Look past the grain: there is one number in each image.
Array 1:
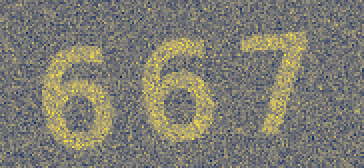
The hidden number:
667
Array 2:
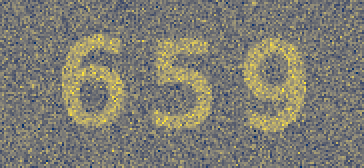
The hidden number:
659
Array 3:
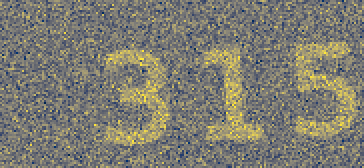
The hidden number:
315
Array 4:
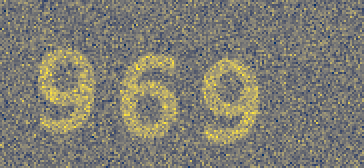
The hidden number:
969
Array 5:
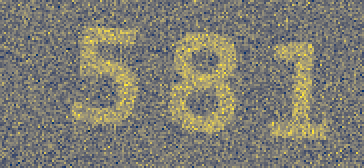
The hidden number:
581
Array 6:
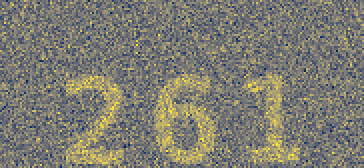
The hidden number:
261
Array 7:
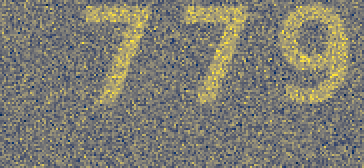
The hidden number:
779
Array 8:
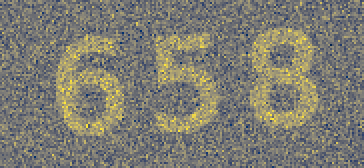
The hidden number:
658
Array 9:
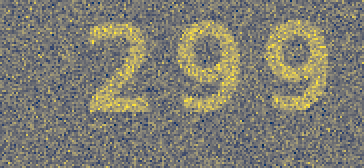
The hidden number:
299
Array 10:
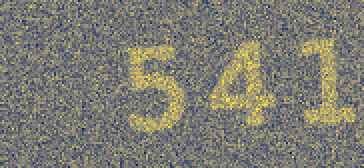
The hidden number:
541
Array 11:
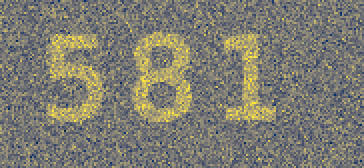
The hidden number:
581
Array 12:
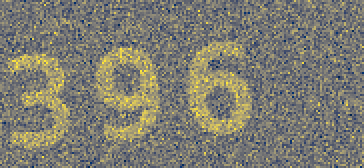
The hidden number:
396
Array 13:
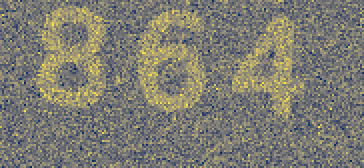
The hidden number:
864
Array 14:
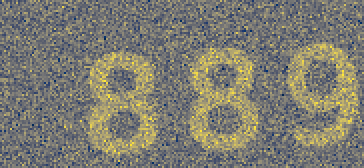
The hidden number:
889
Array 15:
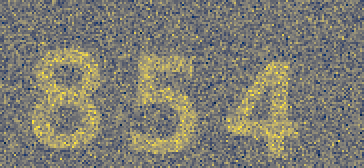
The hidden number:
854
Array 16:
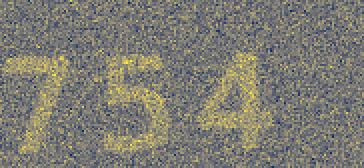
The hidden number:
754
